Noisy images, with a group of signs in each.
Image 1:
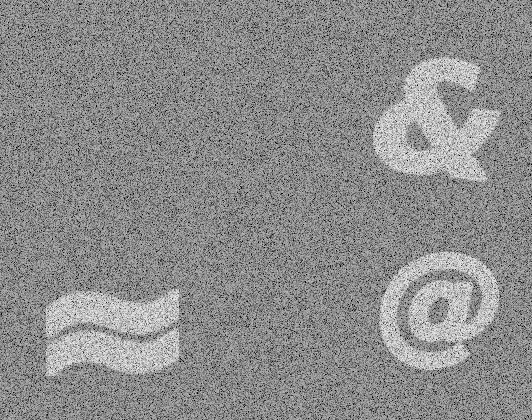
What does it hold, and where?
top right: ampersand; bottom left: approximately sign; bottom right: at sign
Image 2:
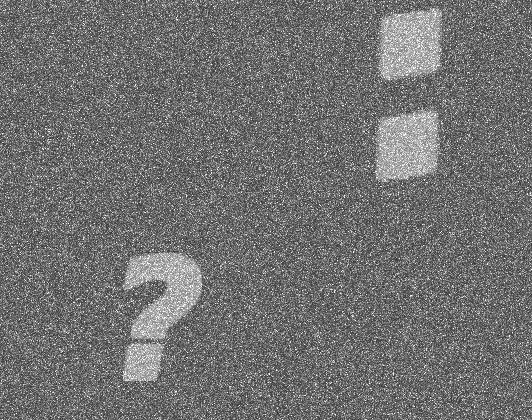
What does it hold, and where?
top right: colon; bottom left: question mark
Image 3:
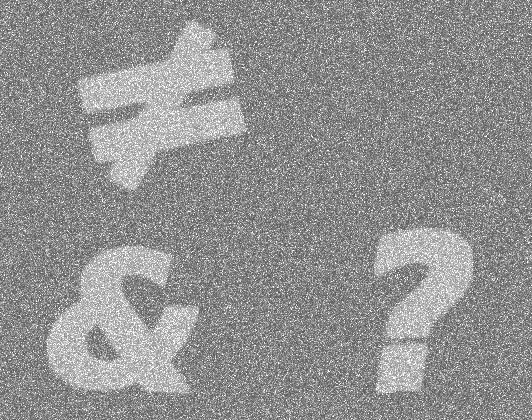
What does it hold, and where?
top left: not-equal sign; bottom left: ampersand; bottom right: question mark
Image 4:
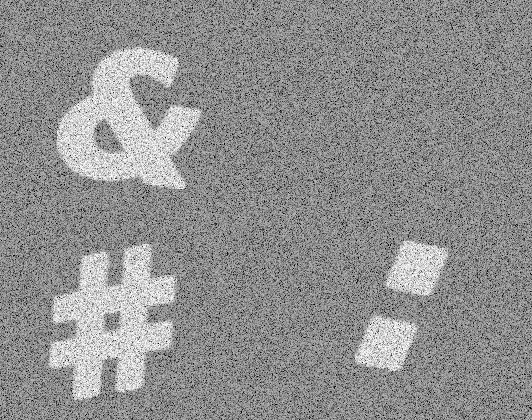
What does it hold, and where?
top left: ampersand; bottom left: hash sign; bottom right: colon
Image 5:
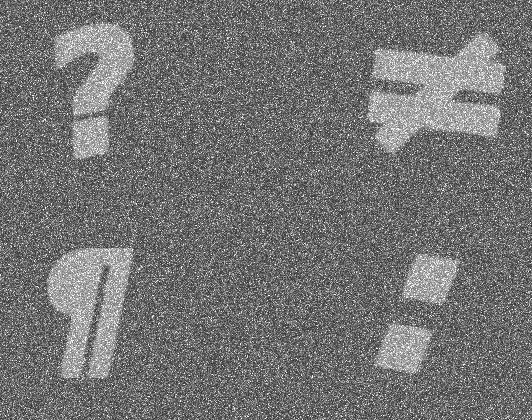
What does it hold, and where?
top left: question mark; top right: not-equal sign; bottom left: pilcrow; bottom right: colon
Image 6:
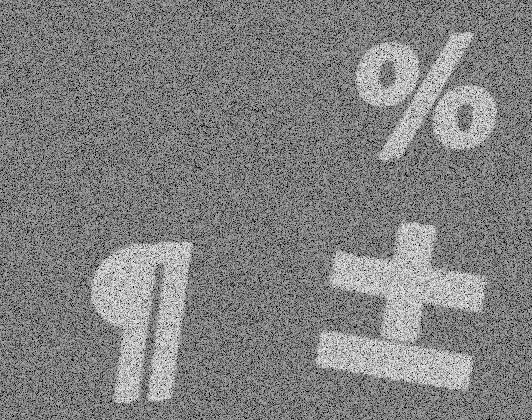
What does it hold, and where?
top right: percent sign; bottom left: pilcrow; bottom right: plus-minus sign
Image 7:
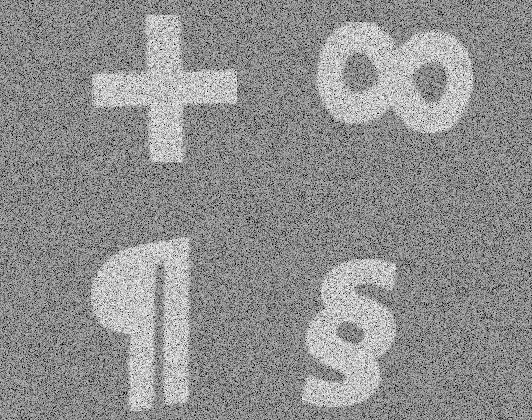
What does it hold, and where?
top left: plus sign; top right: infinity sign; bottom left: pilcrow; bottom right: section sign
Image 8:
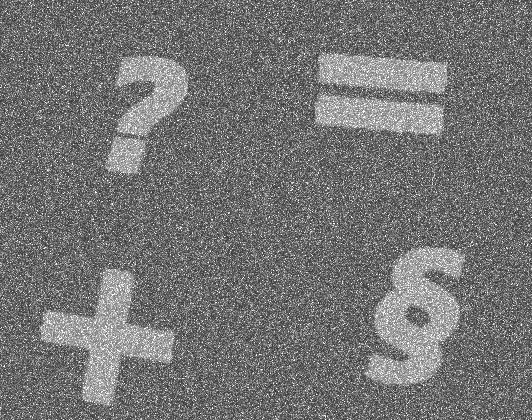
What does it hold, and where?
top left: question mark; top right: equals sign; bottom left: plus sign; bottom right: section sign
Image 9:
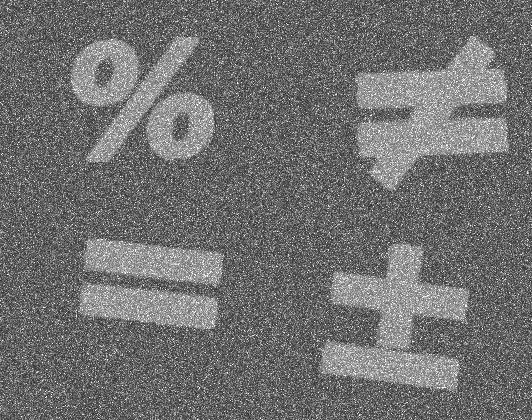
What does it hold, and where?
top left: percent sign; top right: not-equal sign; bottom left: equals sign; bottom right: plus-minus sign
